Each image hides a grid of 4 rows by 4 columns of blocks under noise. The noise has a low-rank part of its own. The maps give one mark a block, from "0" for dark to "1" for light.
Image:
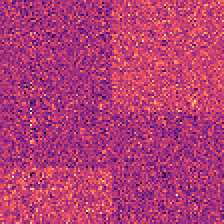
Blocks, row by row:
0011
0011
0000
1100
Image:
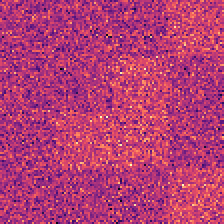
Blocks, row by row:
0001
0010
0110
0001
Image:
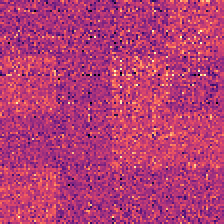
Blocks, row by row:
0001
1010
0011
1000
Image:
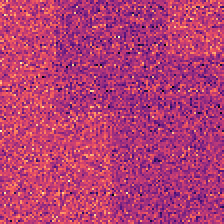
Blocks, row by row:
1001
1000
1100
1100
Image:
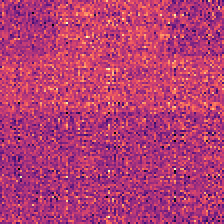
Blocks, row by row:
0110
1111
0000
0000
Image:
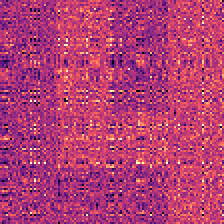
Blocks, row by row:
0101
0101
0111
0001
